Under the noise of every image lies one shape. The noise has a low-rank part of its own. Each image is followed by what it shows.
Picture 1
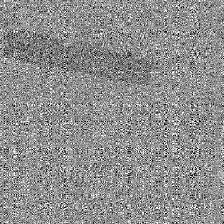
dark bar
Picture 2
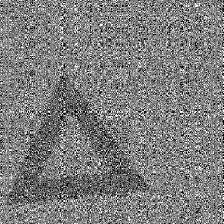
dark triangle frame
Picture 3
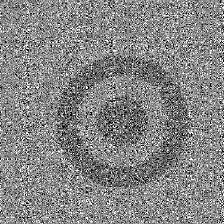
dark bullseye
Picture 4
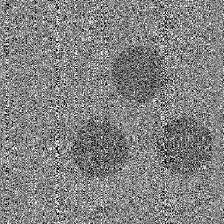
dark three dots
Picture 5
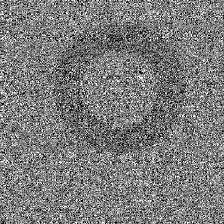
dark ring
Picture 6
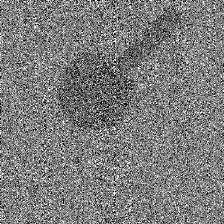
dark lollipop
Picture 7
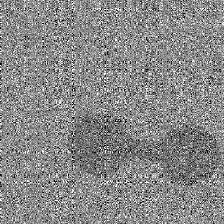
dark dumbbell
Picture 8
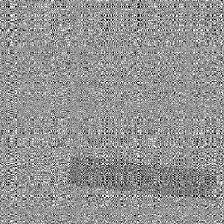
dark bar
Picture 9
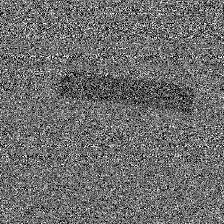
dark bar
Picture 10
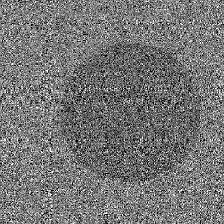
dark disc
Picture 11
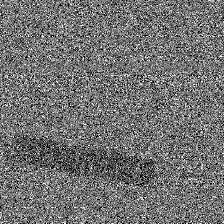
dark bar
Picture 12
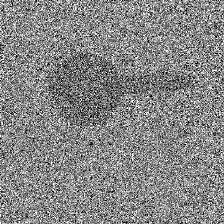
dark lollipop
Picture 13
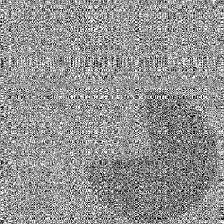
dark disc with a wedge cut out
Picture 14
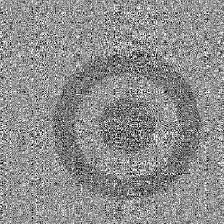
dark bullseye
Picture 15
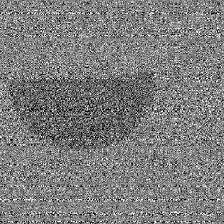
dark half disc
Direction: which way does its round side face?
down
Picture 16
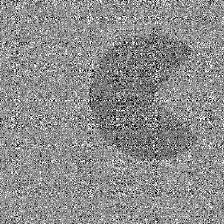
dark disc with a wedge cut out
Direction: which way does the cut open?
right
